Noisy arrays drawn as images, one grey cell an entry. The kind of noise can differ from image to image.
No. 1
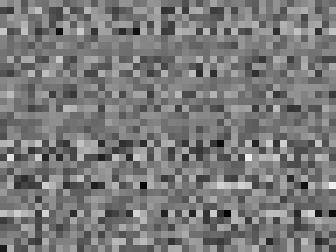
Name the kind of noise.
rows of uneven size
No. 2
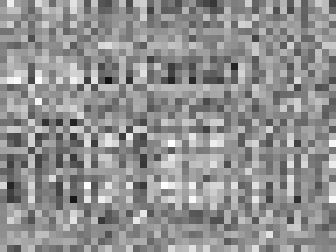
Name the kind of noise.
low rank plus noise
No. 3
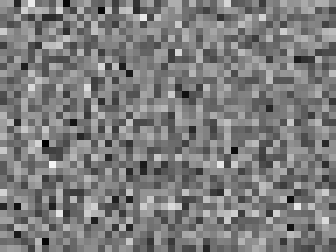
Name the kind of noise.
low rank plus noise
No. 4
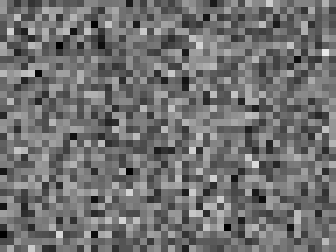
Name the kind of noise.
independent entries
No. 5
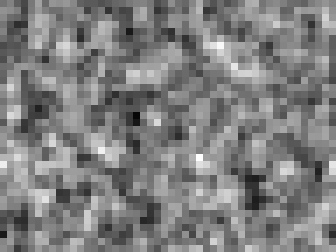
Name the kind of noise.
blotchy
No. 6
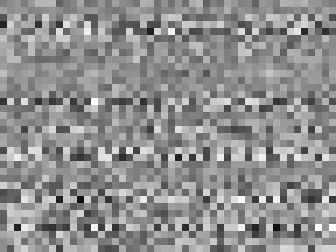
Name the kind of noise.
rows of uneven size
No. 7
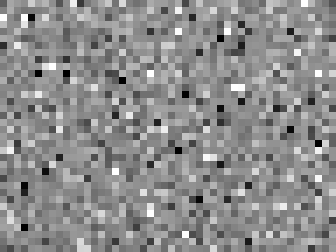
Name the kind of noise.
heavy tails
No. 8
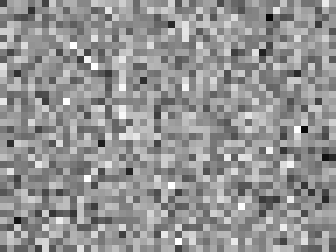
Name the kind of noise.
independent entries
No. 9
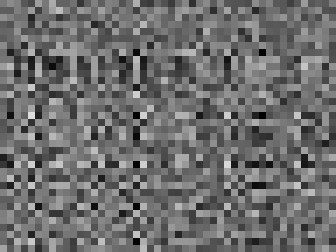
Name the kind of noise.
low rank plus noise
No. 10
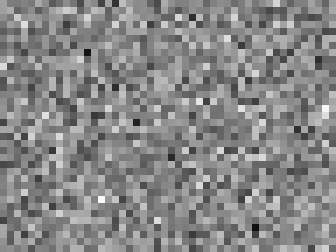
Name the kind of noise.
independent entries
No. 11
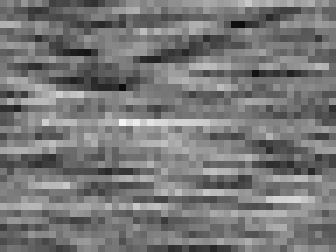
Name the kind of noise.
streaked along the rows
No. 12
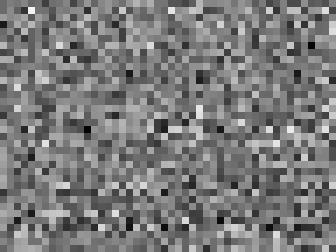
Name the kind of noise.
low rank plus noise
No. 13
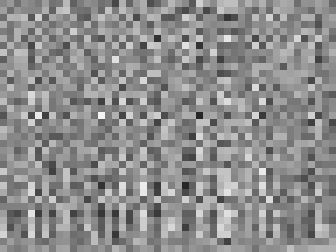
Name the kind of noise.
low rank plus noise
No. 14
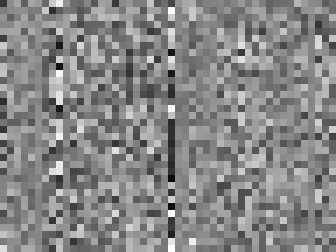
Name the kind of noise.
columns of uneven size
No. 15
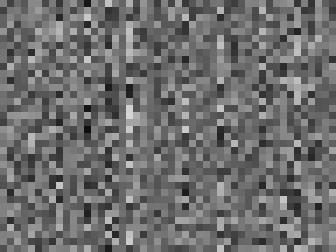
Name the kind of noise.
columns of uneven size
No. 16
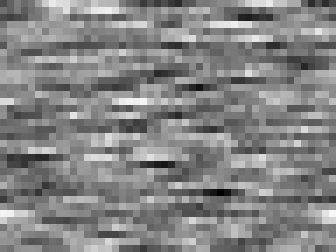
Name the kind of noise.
streaked along the rows
